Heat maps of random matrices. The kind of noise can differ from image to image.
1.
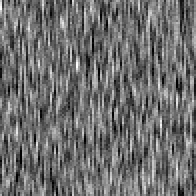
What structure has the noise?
streaked along the columns
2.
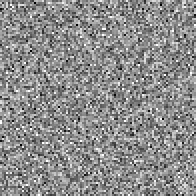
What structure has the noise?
independent entries
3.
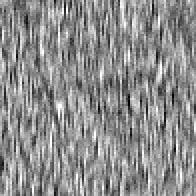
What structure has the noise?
streaked along the columns
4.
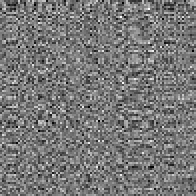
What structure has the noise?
low rank plus noise
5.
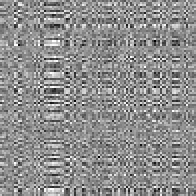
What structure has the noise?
low rank plus noise
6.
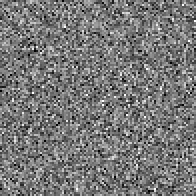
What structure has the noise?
independent entries
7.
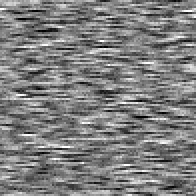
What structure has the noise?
streaked along the rows
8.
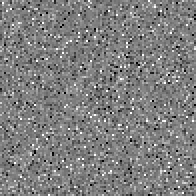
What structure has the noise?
heavy tails
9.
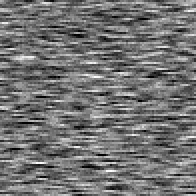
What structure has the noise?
streaked along the rows
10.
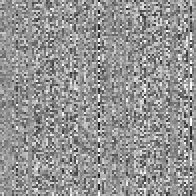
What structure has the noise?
columns of uneven size
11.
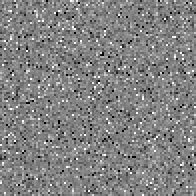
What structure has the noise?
heavy tails
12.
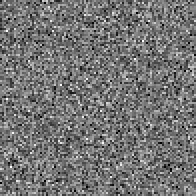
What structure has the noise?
independent entries
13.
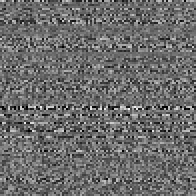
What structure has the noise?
rows of uneven size
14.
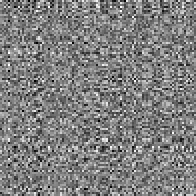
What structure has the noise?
low rank plus noise
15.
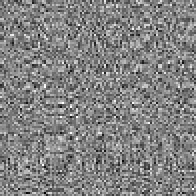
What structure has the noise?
low rank plus noise
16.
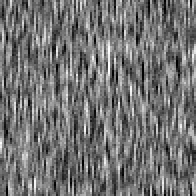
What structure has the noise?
streaked along the columns
